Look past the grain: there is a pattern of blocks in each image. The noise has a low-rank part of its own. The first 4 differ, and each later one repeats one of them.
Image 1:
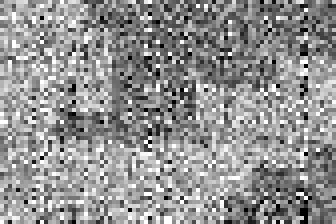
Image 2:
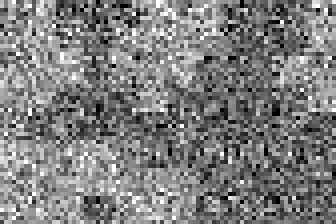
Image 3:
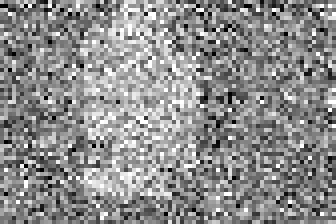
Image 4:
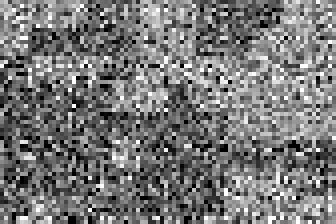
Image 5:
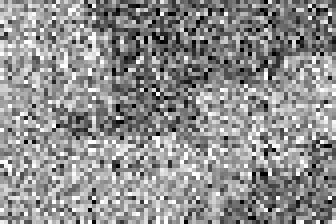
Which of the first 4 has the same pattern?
1
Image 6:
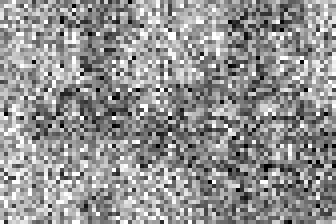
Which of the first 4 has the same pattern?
2
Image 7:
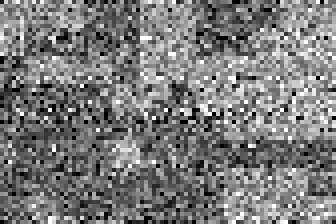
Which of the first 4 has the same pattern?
4
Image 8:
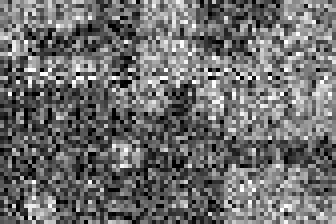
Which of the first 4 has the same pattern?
4
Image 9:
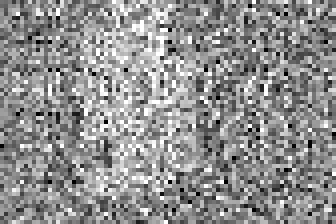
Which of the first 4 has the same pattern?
3
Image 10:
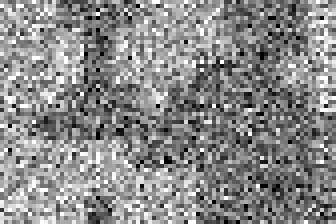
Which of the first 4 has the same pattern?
2
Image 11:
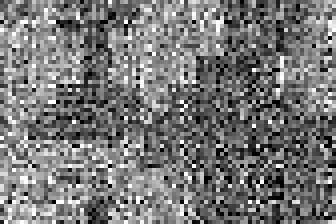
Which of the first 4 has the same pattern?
2
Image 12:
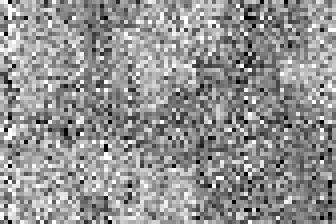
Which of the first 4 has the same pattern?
2
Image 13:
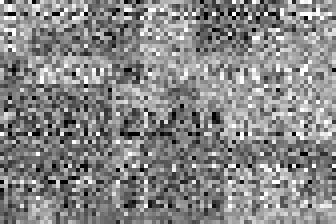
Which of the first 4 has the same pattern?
4
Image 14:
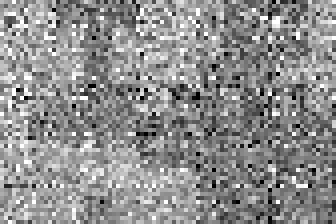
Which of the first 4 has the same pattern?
2
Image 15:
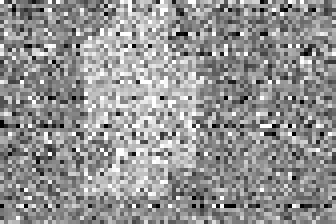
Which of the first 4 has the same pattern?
3
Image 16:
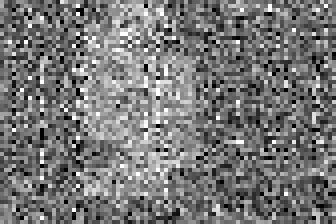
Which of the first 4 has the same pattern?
3
